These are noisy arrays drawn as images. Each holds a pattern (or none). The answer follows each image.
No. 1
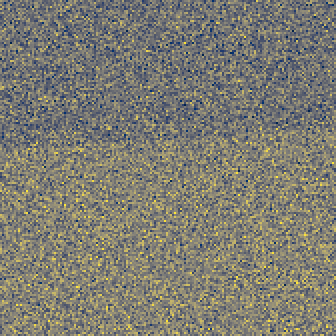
a sharp edge
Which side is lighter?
bottom
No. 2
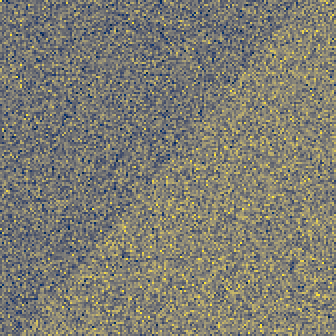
a sharp edge
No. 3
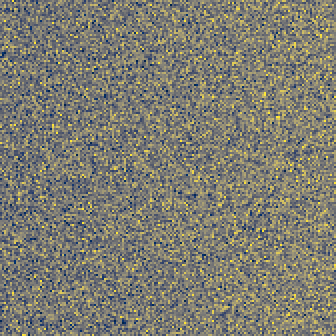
a smooth slope
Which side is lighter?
right
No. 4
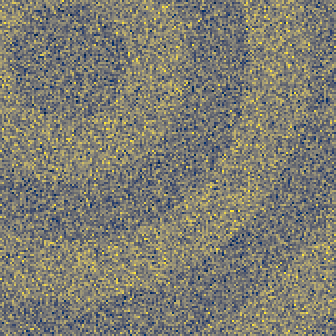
rings round one point
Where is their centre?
top left
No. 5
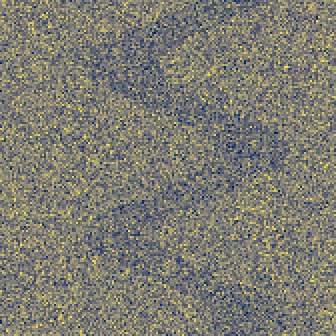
a wavy band
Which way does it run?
top to bottom
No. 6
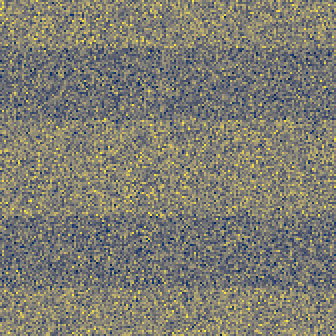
horizontal stripes
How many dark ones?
2
